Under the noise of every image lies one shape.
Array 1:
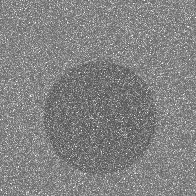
disc
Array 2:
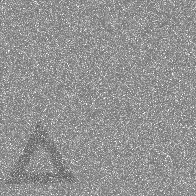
triangle frame
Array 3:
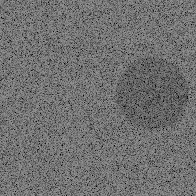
disc
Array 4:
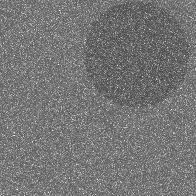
disc
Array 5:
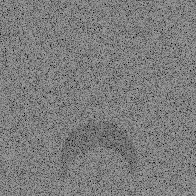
crescent
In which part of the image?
bottom middle
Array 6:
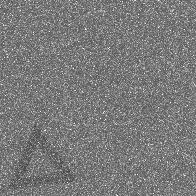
triangle frame
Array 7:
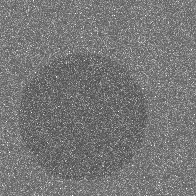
disc
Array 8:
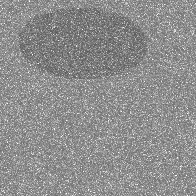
ellipse
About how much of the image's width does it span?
two thirds
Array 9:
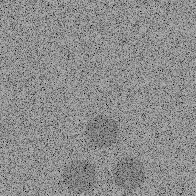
three dots
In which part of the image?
bottom middle
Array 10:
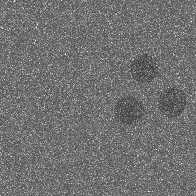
three dots
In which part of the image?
middle right
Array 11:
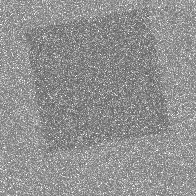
square
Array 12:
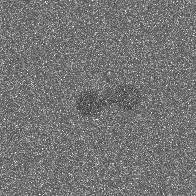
dumbbell
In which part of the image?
centre
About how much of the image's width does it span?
a third
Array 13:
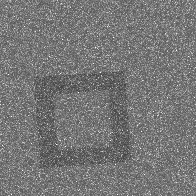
square frame
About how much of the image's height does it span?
half
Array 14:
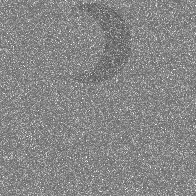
crescent
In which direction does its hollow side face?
left
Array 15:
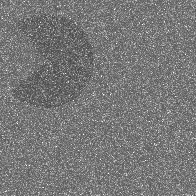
disc with a wedge cut out
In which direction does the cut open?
left
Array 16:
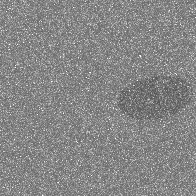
ellipse
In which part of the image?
middle right
